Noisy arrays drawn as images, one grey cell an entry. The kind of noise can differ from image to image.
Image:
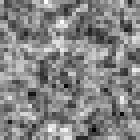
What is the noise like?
blotchy
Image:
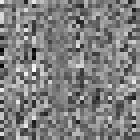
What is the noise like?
columns of uneven size
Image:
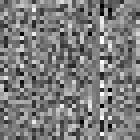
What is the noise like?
columns of uneven size
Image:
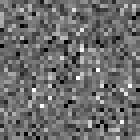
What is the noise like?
heavy tails
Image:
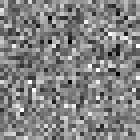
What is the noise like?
independent entries
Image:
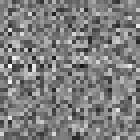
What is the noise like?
low rank plus noise
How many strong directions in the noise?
two
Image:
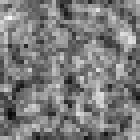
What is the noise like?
blotchy
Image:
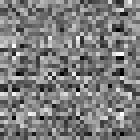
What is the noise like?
low rank plus noise
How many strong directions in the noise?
two
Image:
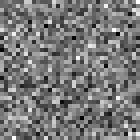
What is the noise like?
independent entries
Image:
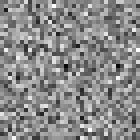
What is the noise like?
independent entries
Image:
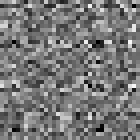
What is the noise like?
low rank plus noise
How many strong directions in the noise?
two
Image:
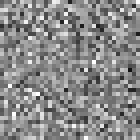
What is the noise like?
independent entries
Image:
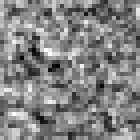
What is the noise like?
blotchy
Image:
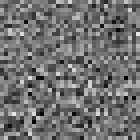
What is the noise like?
low rank plus noise
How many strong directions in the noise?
three or four
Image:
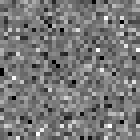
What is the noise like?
heavy tails
